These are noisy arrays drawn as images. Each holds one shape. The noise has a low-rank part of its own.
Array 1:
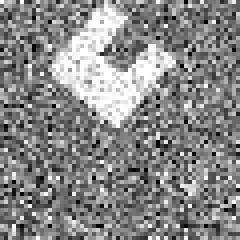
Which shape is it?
square with a notch
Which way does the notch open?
up and right
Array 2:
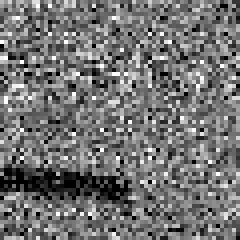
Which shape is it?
bar
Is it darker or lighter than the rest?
darker
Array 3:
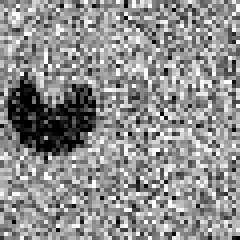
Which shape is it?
disc with a wedge cut out
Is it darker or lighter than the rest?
darker
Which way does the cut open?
up
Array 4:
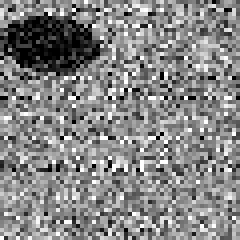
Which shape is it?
ellipse
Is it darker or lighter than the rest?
darker
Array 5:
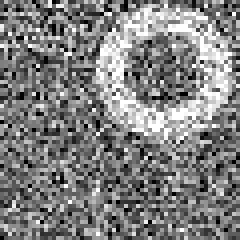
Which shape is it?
ring
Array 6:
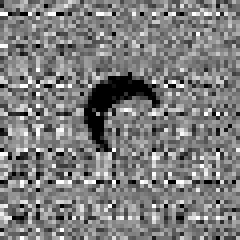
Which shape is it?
crescent
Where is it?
centre
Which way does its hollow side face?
down and right
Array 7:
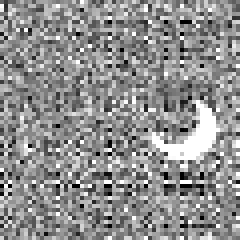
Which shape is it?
crescent
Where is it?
middle right
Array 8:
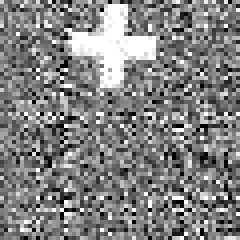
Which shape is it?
cross
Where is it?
top middle
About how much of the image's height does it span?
a third
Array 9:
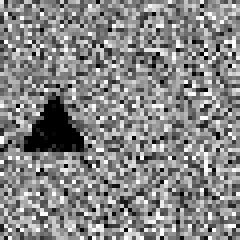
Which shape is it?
triangle
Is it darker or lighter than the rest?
darker
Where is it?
middle left
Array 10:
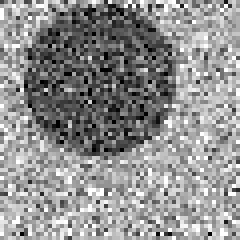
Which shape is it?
disc
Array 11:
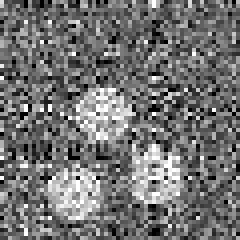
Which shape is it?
three dots
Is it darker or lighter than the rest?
lighter
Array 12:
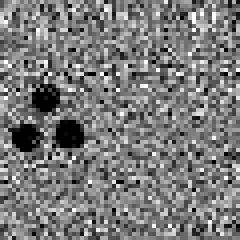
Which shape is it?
three dots
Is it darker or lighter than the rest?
darker
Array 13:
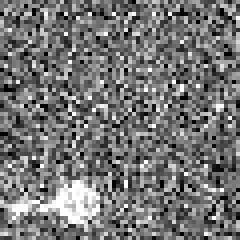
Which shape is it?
lollipop
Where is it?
bottom left
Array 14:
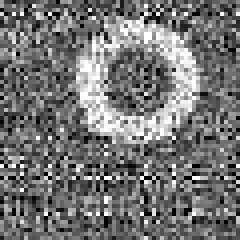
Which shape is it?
ring
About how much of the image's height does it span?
half
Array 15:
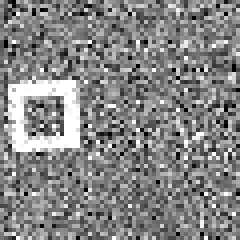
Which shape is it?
square frame
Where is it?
middle left
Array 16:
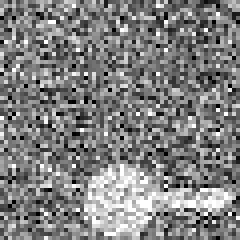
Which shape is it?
lollipop
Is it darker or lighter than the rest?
lighter
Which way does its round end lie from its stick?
left
